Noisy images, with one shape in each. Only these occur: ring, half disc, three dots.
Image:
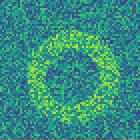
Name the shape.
ring
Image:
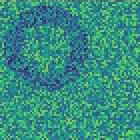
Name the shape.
ring
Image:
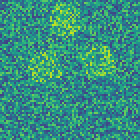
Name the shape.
three dots
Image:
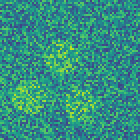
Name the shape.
three dots
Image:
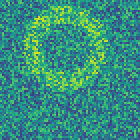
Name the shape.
ring
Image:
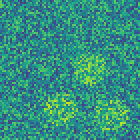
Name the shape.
three dots
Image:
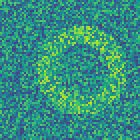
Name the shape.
ring
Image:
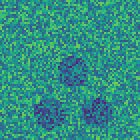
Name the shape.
three dots
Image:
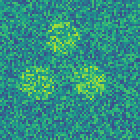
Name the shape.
three dots
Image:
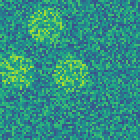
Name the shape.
three dots
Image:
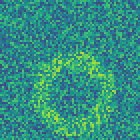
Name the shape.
ring
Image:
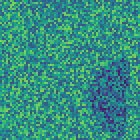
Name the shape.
half disc
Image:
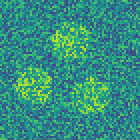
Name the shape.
three dots
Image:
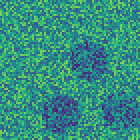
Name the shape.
three dots
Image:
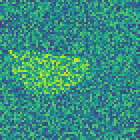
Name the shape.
half disc
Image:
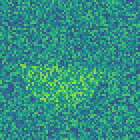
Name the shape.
half disc
